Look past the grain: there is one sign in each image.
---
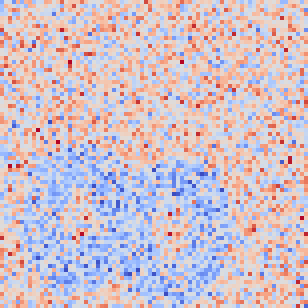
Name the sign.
infinity sign
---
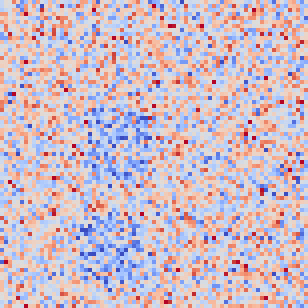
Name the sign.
colon
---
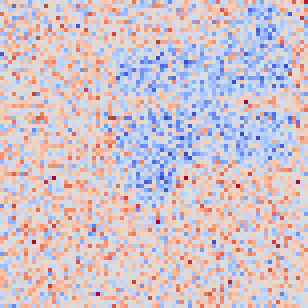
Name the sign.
not-equal sign
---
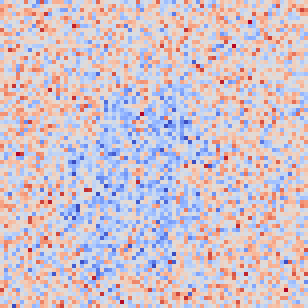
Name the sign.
hash sign
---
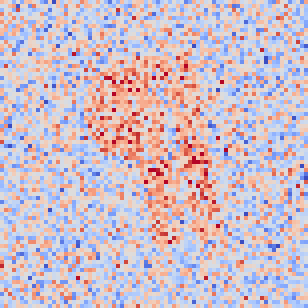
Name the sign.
pilcrow
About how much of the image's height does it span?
two thirds
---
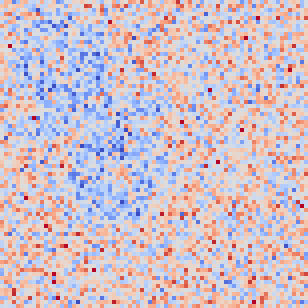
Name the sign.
percent sign
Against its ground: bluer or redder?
bluer
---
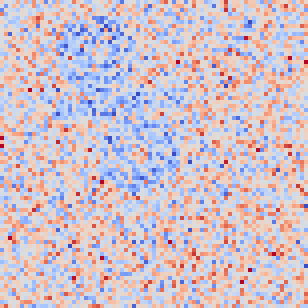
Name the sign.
percent sign
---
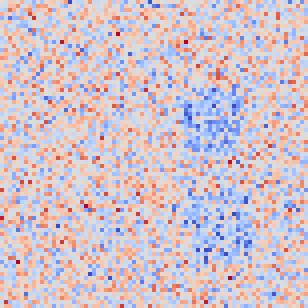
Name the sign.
colon
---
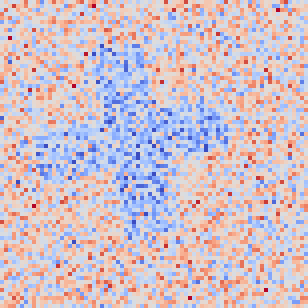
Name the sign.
plus sign
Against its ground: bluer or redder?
bluer
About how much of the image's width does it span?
two thirds
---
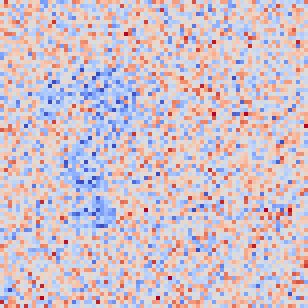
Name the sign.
question mark
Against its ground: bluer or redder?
bluer
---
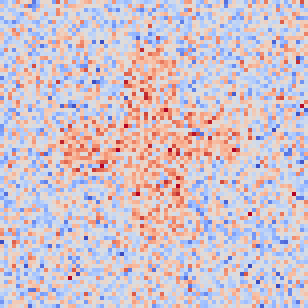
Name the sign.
plus sign
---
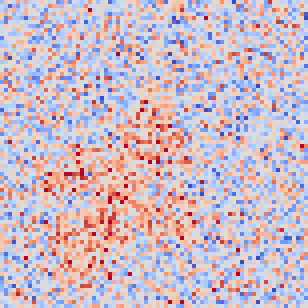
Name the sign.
not-equal sign
